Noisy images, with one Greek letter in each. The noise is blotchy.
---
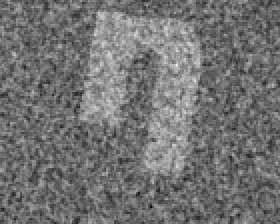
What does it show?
light eta
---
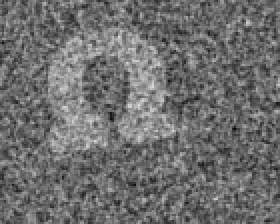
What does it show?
light omega
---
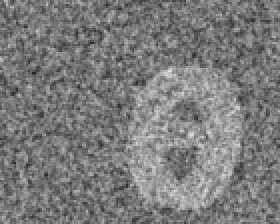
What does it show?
light theta
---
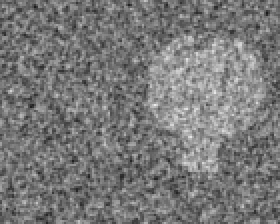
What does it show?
light phi
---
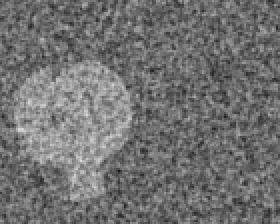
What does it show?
light phi
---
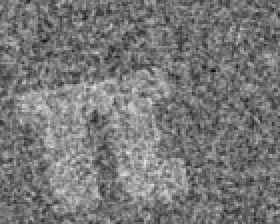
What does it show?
light pi
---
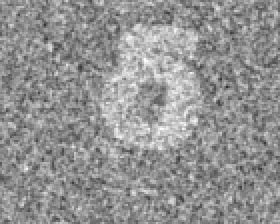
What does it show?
light delta
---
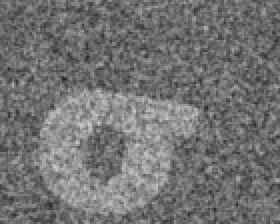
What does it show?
light sigma
